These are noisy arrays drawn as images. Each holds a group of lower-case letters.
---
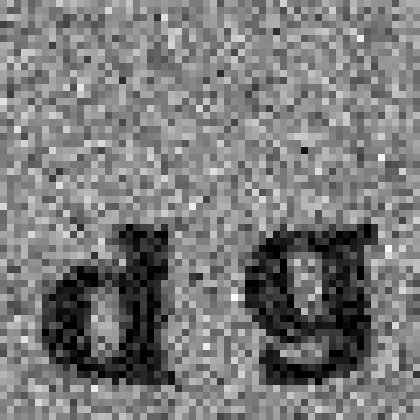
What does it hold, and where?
bottom left: d; bottom right: g
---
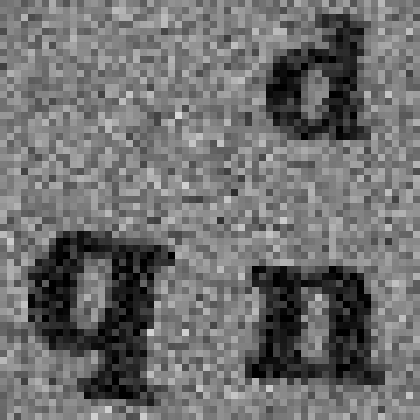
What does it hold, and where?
top right: d; bottom left: q; bottom right: n
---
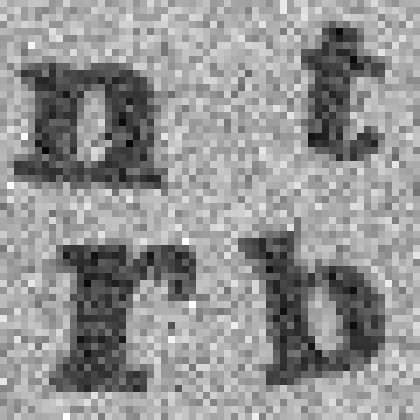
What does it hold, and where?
top left: n; top right: t; bottom left: r; bottom right: b
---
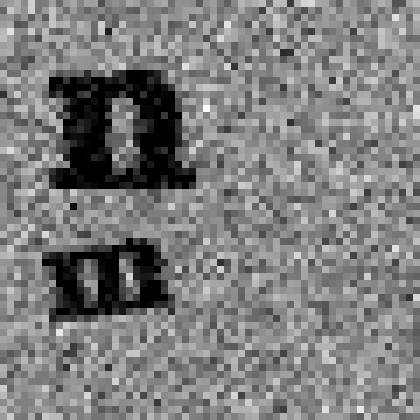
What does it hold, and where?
top left: n; bottom left: m
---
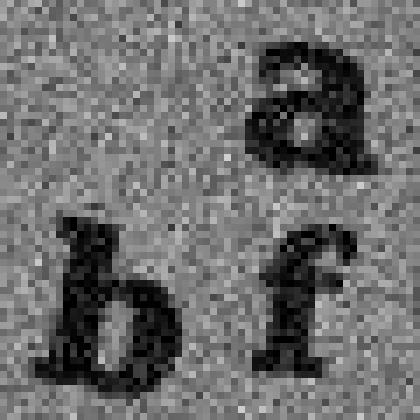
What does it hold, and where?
top right: a; bottom left: b; bottom right: f
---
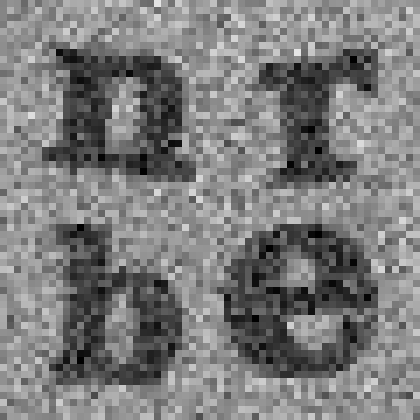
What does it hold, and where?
top left: n; top right: r; bottom left: b; bottom right: e
